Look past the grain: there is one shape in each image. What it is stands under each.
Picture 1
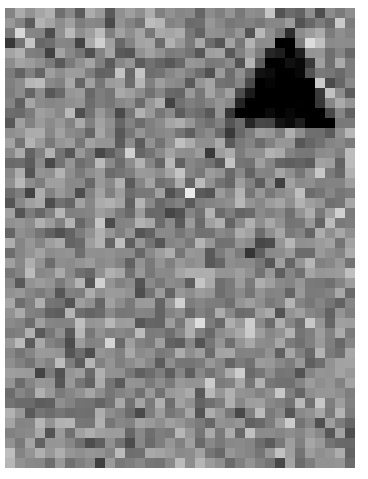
dark triangle, top right
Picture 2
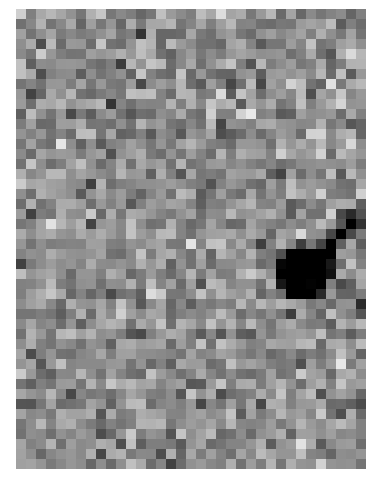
dark lollipop, middle right
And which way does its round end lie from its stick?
down and left
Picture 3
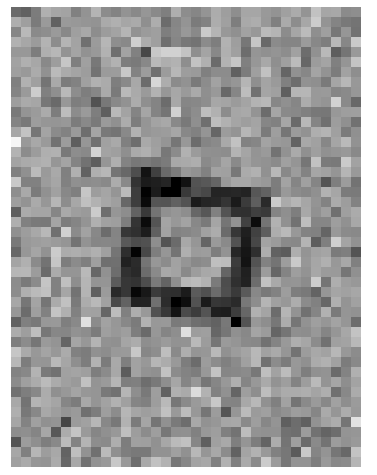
dark square frame
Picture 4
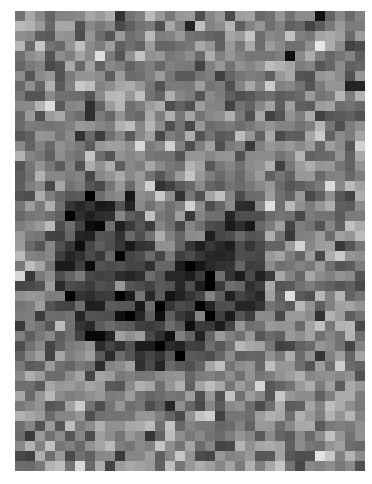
dark disc with a wedge cut out
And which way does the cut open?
up
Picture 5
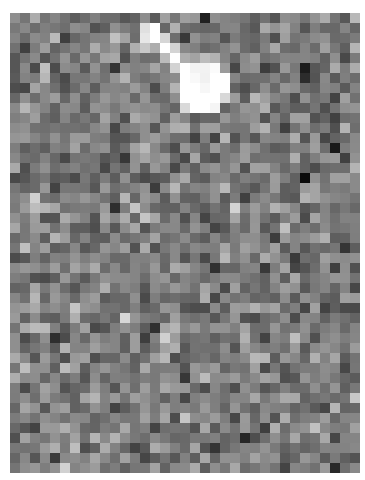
light lollipop, top middle
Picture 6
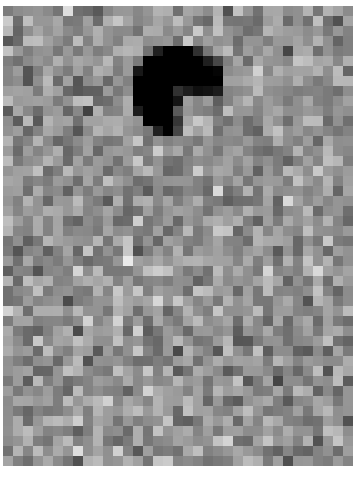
dark disc with a wedge cut out, top middle
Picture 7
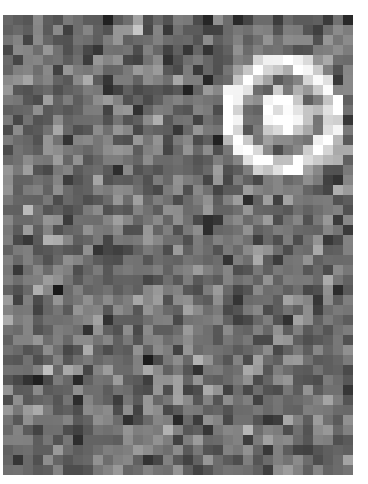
light bullseye, top right
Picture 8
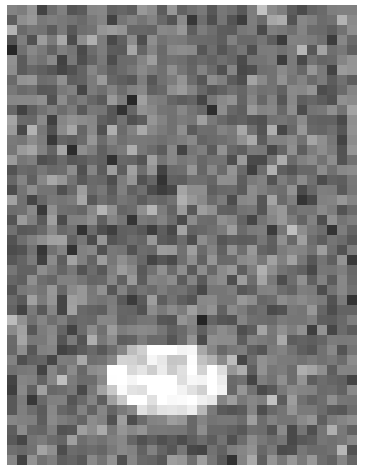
light ellipse, bottom middle
